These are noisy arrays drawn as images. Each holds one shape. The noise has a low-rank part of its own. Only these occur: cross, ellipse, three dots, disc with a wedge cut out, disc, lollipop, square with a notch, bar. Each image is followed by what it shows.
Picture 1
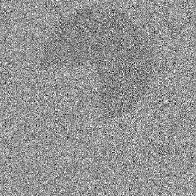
disc with a wedge cut out
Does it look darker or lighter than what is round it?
darker
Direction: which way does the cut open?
down and left
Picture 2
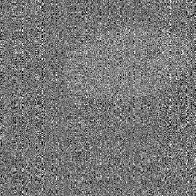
ellipse
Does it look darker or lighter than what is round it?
lighter
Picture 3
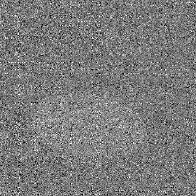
ellipse
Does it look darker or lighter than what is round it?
lighter
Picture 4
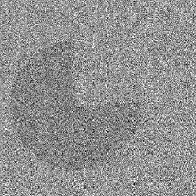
disc with a wedge cut out
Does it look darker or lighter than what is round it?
darker
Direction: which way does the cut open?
up and right
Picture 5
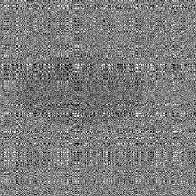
ellipse
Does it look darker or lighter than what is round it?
darker
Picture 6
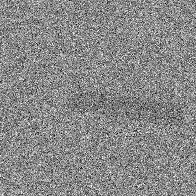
bar
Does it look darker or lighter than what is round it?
darker
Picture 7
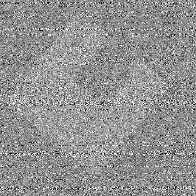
square with a notch
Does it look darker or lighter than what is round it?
lighter
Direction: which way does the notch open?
up and right
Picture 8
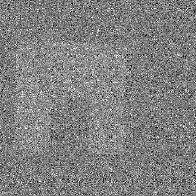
square with a notch
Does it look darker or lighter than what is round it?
lighter
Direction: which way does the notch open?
down
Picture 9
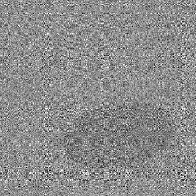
ellipse
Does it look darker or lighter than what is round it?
darker
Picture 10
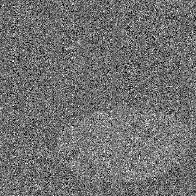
ellipse
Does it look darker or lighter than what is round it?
lighter
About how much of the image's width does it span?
two thirds
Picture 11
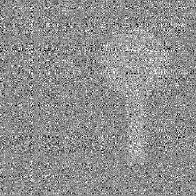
lollipop
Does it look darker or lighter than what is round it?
lighter
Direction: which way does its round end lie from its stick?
up
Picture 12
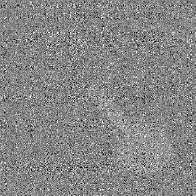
lollipop
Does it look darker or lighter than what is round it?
lighter
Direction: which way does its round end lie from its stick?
down and right
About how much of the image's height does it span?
half
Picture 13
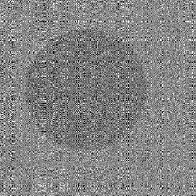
disc
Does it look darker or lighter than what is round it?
darker
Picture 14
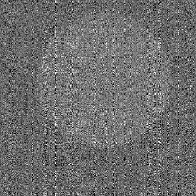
disc
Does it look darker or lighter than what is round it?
lighter
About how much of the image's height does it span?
two thirds
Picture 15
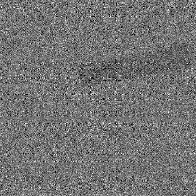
bar
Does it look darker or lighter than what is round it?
darker
